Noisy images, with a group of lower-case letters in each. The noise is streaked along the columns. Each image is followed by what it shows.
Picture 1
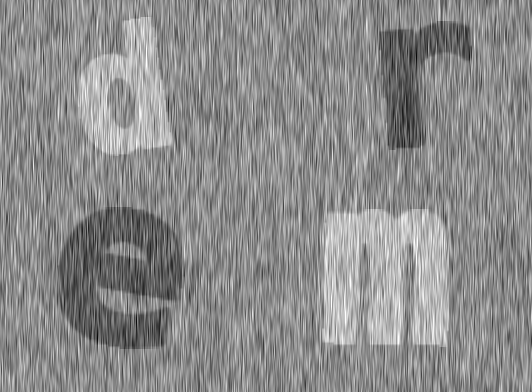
top left: light d; top right: dark r; bottom left: dark e; bottom right: light m
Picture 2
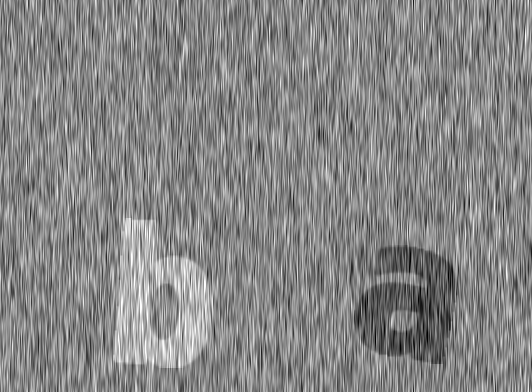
bottom left: light b; bottom right: dark a
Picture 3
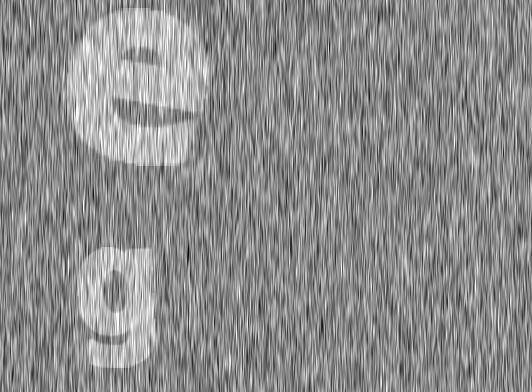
top left: light e; bottom left: light g
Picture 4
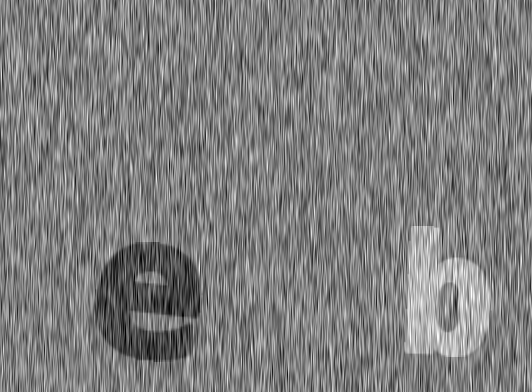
bottom left: dark e; bottom right: light b
